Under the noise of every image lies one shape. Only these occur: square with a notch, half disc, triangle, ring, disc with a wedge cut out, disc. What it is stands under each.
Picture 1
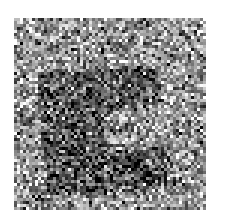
square with a notch
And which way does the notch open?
right
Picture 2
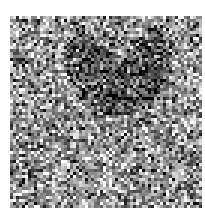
disc with a wedge cut out
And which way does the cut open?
up
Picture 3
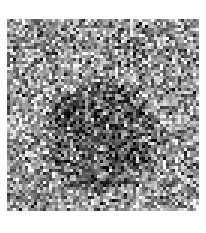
disc
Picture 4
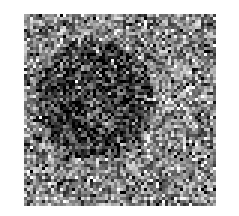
disc
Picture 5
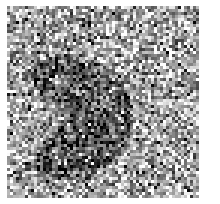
disc with a wedge cut out
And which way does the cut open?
left
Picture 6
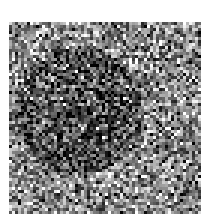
disc
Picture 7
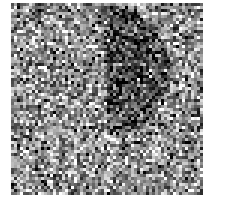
half disc
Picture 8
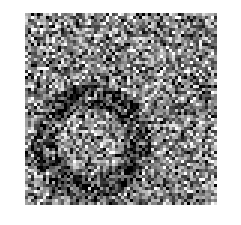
ring
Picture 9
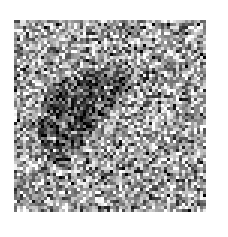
half disc
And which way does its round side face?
up and left
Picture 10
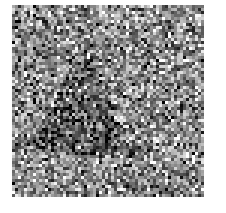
triangle
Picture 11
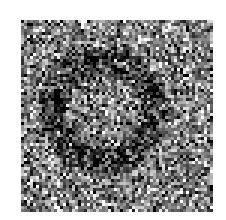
ring
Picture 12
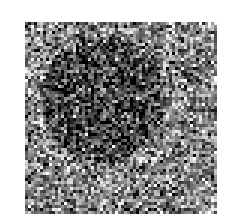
disc
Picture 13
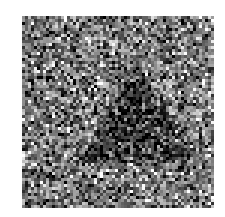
triangle
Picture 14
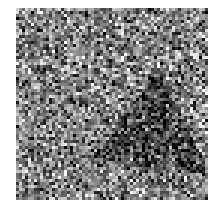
triangle
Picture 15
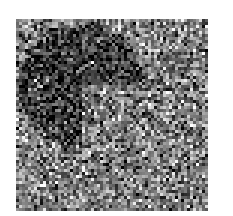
disc with a wedge cut out
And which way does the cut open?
down and right
